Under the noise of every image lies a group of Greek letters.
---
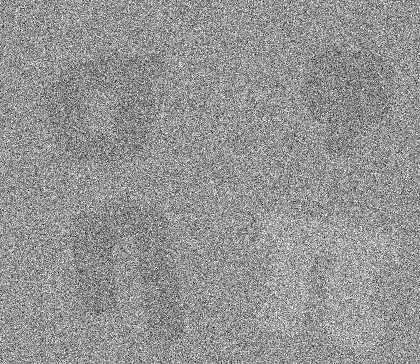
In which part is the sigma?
top left
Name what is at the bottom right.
pi
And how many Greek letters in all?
4
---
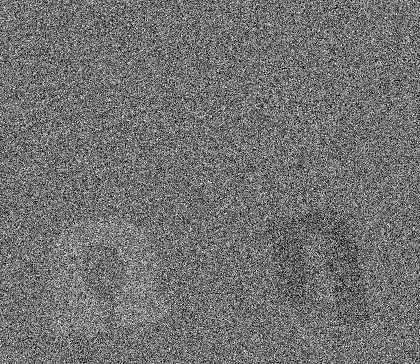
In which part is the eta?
bottom right
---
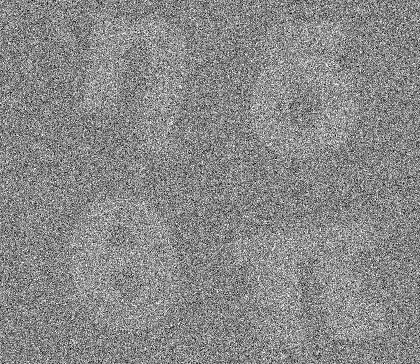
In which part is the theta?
bottom left
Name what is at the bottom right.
pi
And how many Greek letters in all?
4
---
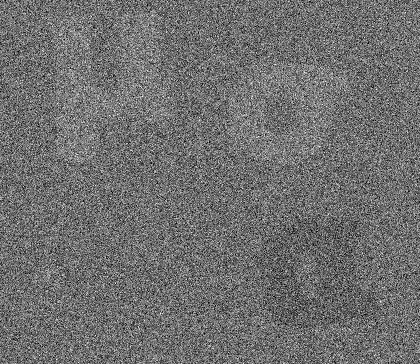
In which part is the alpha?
bottom right
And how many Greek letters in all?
3
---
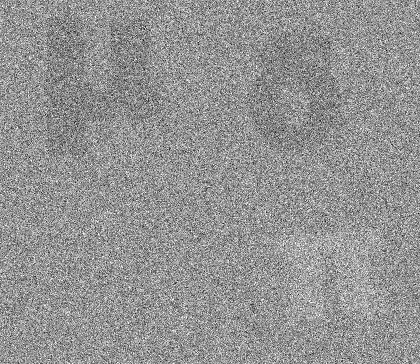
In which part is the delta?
top right
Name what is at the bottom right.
pi
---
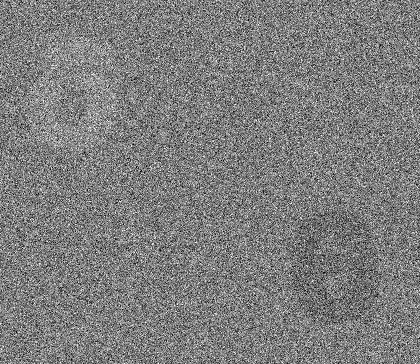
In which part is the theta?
bottom right
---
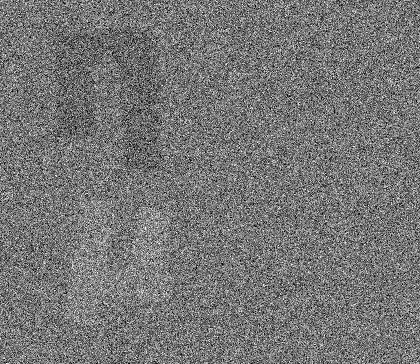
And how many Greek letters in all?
2
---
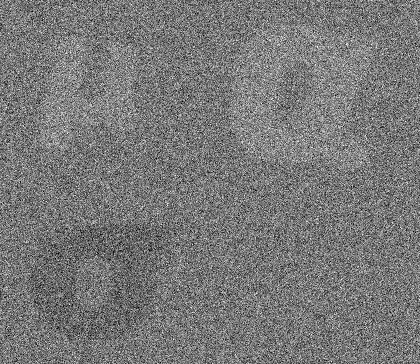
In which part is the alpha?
top right
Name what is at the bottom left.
sigma
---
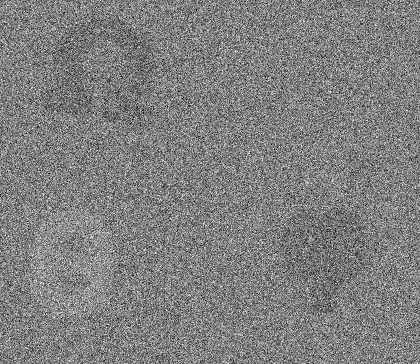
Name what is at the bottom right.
phi
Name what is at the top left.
omega
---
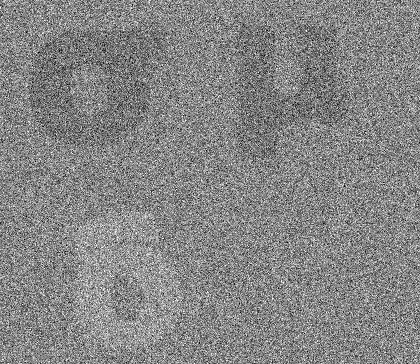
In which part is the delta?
bottom left
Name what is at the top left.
sigma
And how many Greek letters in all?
3
